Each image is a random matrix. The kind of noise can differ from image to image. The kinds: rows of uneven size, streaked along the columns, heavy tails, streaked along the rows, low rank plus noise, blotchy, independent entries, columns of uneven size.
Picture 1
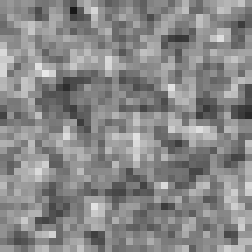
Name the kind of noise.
blotchy
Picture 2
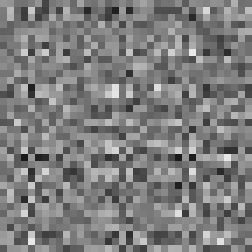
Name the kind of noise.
low rank plus noise
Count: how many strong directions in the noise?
one
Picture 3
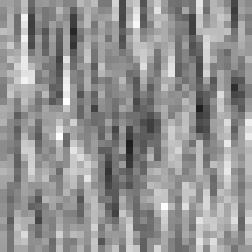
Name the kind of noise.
streaked along the columns
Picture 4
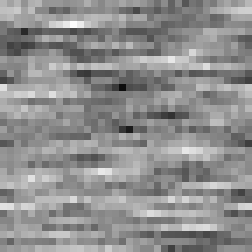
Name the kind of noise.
streaked along the rows
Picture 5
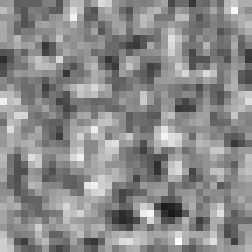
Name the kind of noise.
blotchy
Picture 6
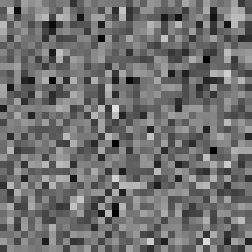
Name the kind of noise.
low rank plus noise
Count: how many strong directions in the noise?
five to eight
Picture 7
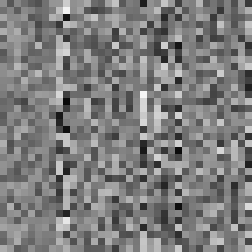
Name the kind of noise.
columns of uneven size
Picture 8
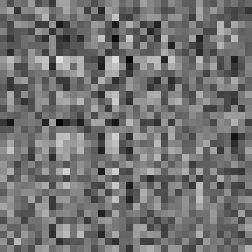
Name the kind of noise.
low rank plus noise
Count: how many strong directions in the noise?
one
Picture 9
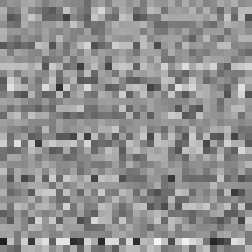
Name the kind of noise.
rows of uneven size
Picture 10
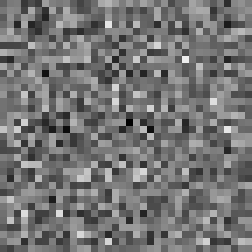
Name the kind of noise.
low rank plus noise
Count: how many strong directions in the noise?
five to eight
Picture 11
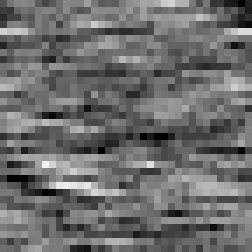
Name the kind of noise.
streaked along the rows
